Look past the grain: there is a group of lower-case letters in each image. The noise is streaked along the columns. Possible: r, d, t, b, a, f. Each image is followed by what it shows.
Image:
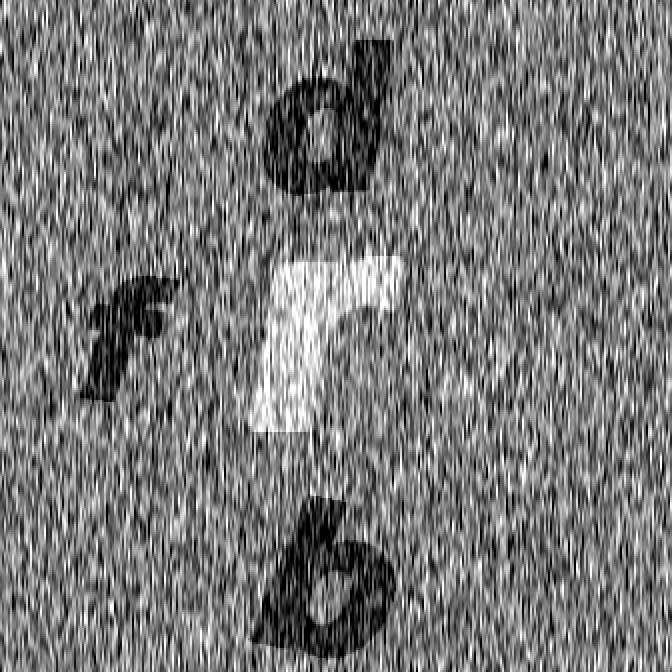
top middle: dark d; middle left: dark f; centre: light r; bottom middle: dark b
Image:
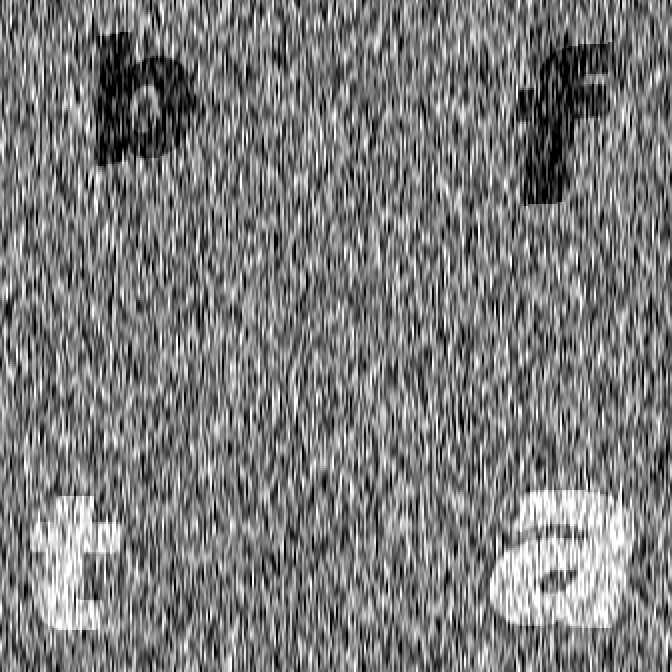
top left: dark b; top right: dark f; bottom left: light t; bottom right: light a
